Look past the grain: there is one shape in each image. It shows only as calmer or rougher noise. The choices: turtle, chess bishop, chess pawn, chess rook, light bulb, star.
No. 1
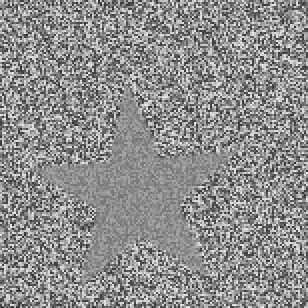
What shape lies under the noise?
star
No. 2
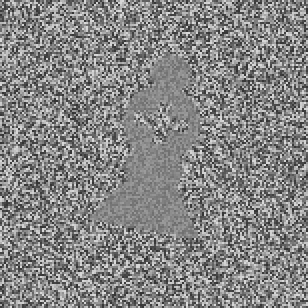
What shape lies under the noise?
chess bishop
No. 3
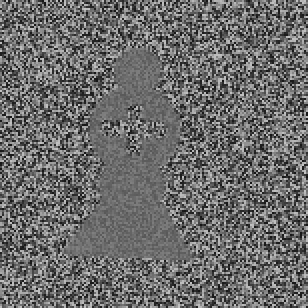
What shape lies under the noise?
chess bishop
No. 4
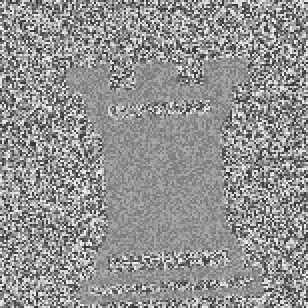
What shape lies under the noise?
chess rook
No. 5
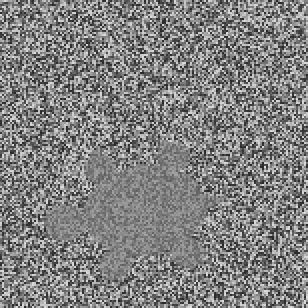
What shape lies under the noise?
turtle
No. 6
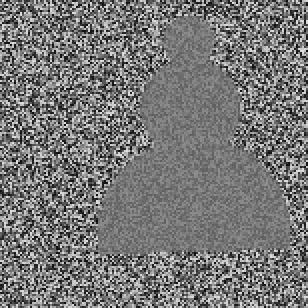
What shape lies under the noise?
chess pawn
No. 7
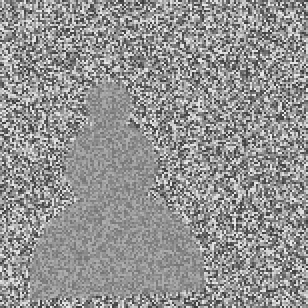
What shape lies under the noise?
chess pawn
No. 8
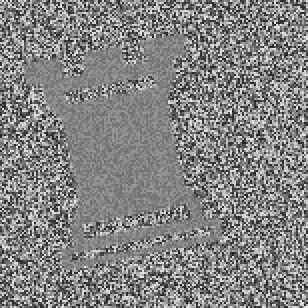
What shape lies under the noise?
chess rook
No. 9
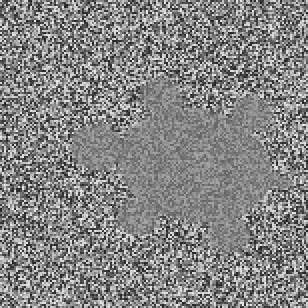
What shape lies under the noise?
turtle
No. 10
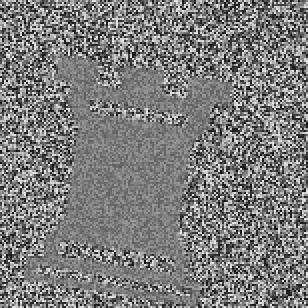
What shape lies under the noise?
chess rook
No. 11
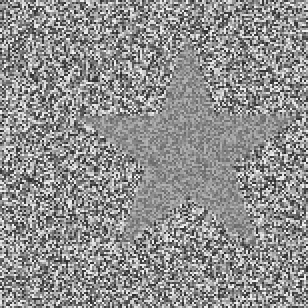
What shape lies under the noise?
star
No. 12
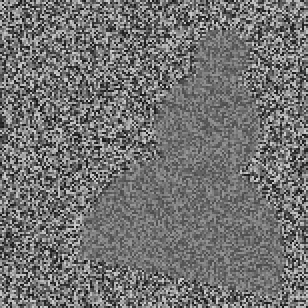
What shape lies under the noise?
chess pawn
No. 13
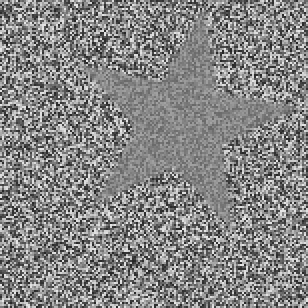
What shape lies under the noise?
star
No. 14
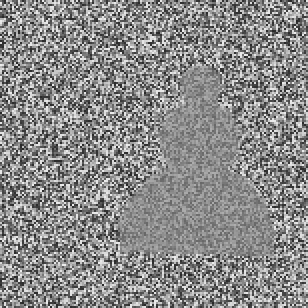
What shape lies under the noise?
chess pawn
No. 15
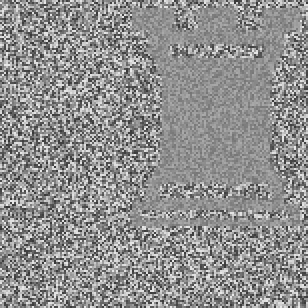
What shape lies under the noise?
chess rook
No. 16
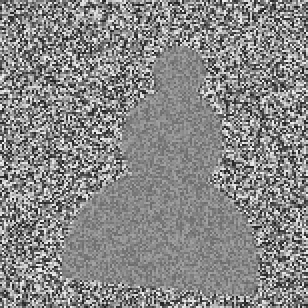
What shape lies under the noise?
chess pawn
